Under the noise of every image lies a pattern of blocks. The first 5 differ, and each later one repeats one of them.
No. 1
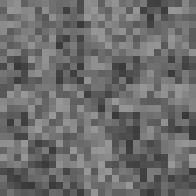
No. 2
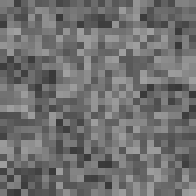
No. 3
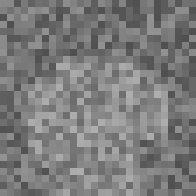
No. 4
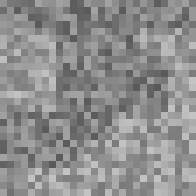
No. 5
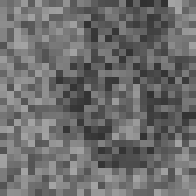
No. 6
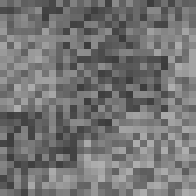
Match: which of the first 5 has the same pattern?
4
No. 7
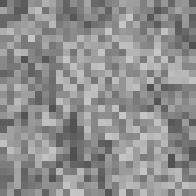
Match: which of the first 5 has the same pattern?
2
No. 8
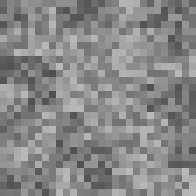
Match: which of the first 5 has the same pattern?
2
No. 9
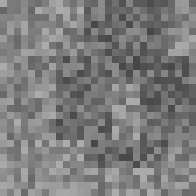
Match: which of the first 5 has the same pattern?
5
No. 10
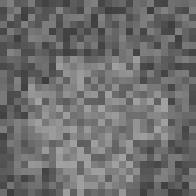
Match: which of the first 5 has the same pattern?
3
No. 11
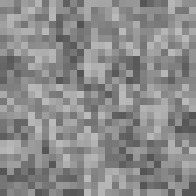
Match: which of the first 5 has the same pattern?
1
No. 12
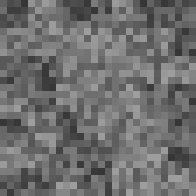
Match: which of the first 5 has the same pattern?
2
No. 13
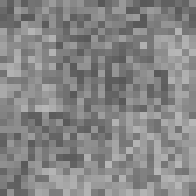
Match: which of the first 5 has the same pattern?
4
